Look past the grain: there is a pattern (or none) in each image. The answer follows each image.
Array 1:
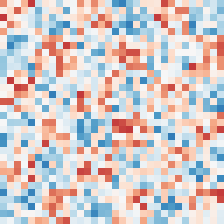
a checkerboard
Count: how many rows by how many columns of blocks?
6 by 6
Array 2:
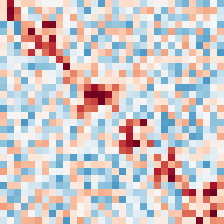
blocks along the diagonal
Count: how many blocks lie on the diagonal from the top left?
7
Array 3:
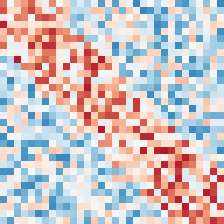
a diagonal band
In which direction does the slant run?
top left to bottom right
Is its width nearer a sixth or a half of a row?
a half
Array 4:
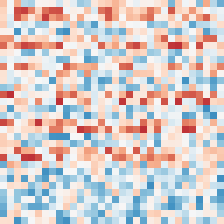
bands of rows
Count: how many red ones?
6
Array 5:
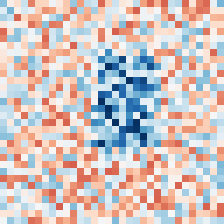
one block
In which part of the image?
centre
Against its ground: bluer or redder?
bluer
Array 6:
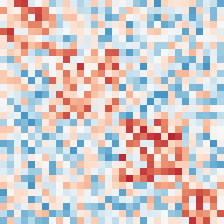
blocks along the diagonal
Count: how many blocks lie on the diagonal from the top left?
4
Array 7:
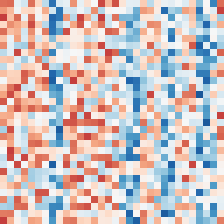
bands of columns
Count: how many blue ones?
4
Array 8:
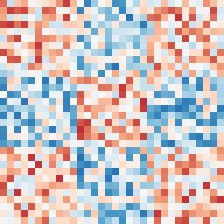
a checkerboard
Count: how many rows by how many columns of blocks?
3 by 3
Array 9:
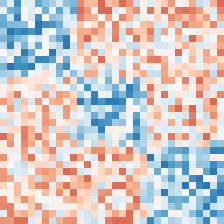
blocks along the diagonal
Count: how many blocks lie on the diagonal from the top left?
3
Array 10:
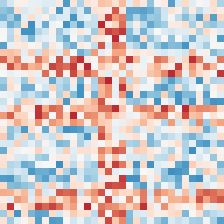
bands of rows crossing bands of columns
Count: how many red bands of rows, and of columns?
3 and 1
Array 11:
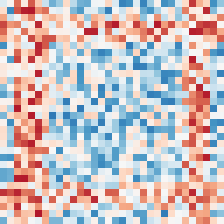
bands of rows crossing bands of columns
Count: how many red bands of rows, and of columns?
2 and 2
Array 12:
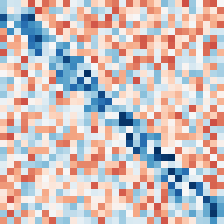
a diagonal band
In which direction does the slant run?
top left to bottom right
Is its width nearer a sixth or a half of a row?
a sixth
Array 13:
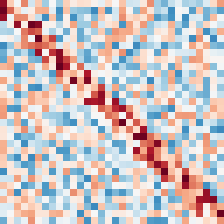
a diagonal band
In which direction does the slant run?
top left to bottom right
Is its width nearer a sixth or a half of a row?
a sixth
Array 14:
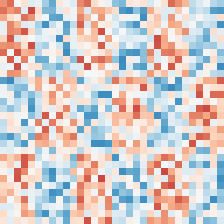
a checkerboard
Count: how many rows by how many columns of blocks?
3 by 6
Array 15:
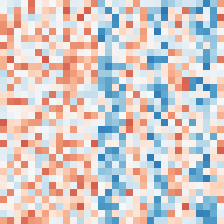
bands of columns
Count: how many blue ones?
3
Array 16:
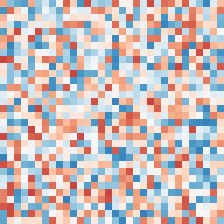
only noise
